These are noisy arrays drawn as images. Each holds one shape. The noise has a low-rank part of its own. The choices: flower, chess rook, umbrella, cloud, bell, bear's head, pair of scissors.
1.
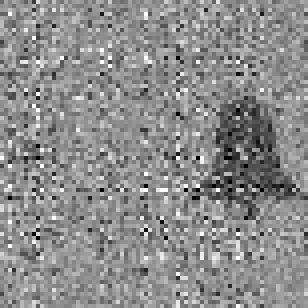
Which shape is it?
bell
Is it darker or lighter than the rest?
darker
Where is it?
middle right
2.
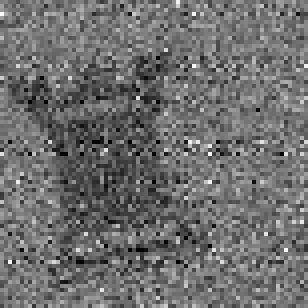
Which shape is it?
chess rook
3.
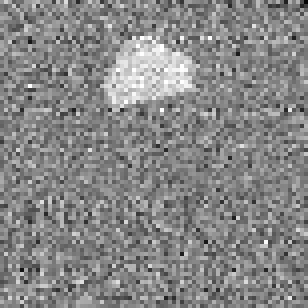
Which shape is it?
cloud
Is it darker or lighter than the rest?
lighter
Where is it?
top middle
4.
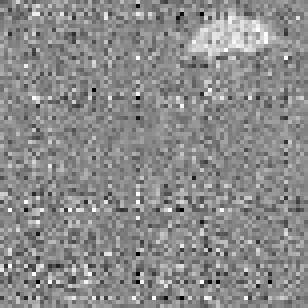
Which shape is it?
umbrella
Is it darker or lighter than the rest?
lighter
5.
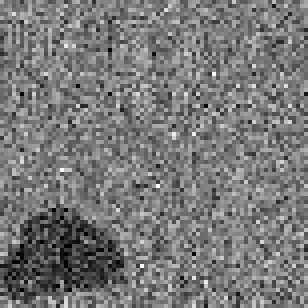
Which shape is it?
cloud
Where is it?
bottom left
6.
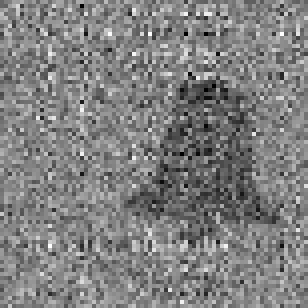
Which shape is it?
bell
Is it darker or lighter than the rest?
darker
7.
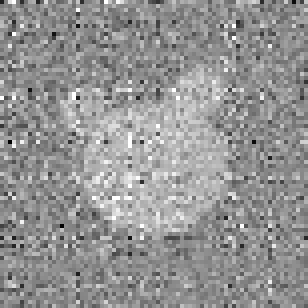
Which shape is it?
bear's head
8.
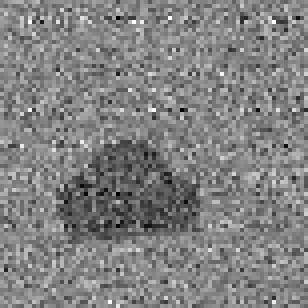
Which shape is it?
cloud
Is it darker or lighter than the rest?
darker
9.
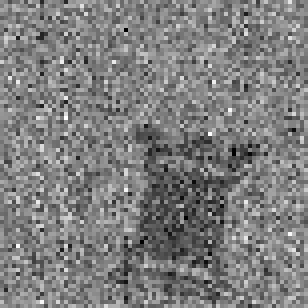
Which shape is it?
chess rook
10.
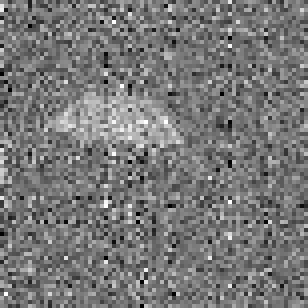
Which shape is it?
umbrella
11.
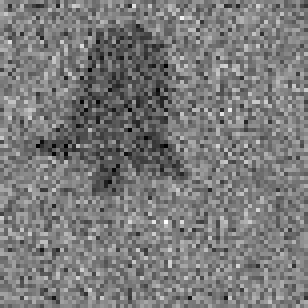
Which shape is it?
bell
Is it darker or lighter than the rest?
darker
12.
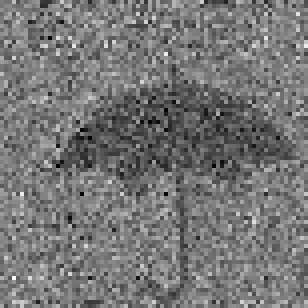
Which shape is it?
umbrella
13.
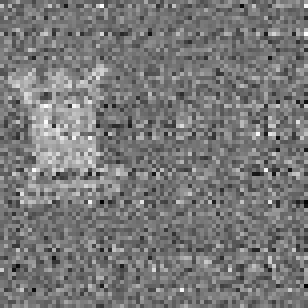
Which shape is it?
chess rook
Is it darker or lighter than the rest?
lighter
